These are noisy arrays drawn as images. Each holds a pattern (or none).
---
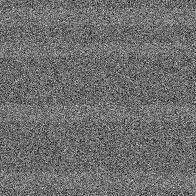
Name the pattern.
bands of rows
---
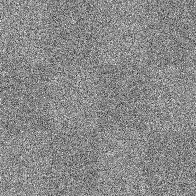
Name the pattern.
a checkerboard
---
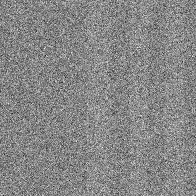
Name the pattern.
bands of columns
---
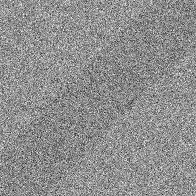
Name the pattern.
a diagonal band
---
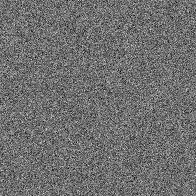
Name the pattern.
only noise
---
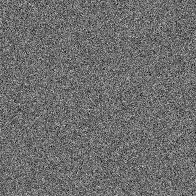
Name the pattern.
only noise
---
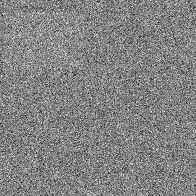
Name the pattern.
one block
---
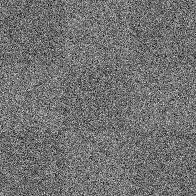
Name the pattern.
a checkerboard
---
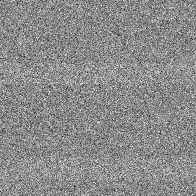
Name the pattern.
bands of rows
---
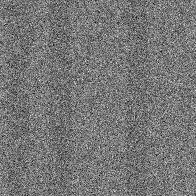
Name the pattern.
bands of columns
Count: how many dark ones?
3
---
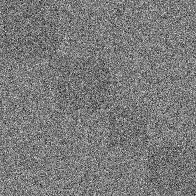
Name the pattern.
blocks along the diagonal
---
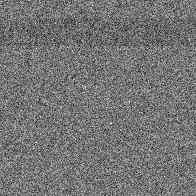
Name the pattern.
one band of rows
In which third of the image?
top
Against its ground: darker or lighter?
darker
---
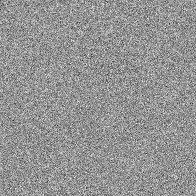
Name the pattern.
only noise
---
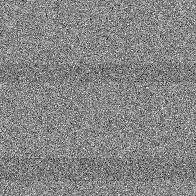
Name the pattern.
bands of rows
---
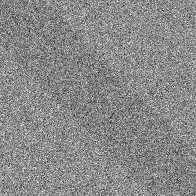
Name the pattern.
a diagonal band
